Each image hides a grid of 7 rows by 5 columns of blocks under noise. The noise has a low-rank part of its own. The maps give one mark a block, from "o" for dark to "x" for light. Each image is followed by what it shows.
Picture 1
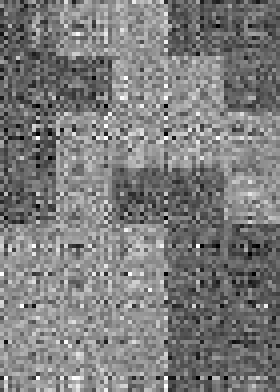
oxxoo
ooxxo
oxxxx
oxoox
xxxoo
xxxoo
xxxoo
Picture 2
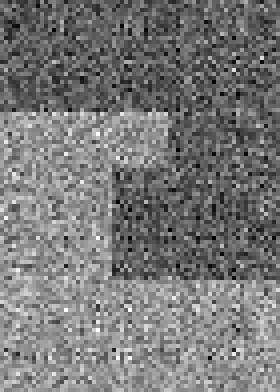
ooooo
ooooo
xxxoo
xxooo
xxooo
xxxxx
xxxxx
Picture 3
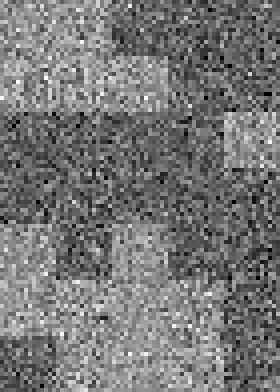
xxooo
xxxoo
oooox
ooooo
xoxoo
xxxxo
oxxxo
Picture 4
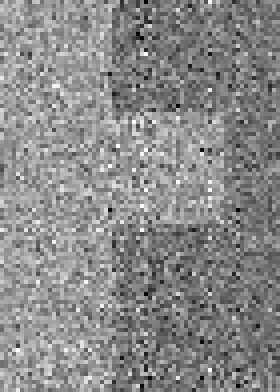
xxooo
xxooo
xxxxo
xxxxo
xxooo
xxooo
xxooo
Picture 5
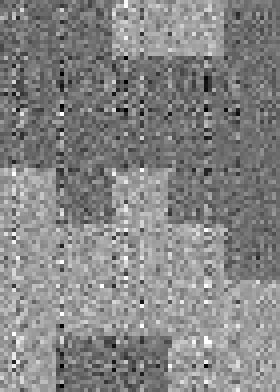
ooxxo
ooooo
ooooo
xoxoo
xxxxo
xxxxx
xooxx
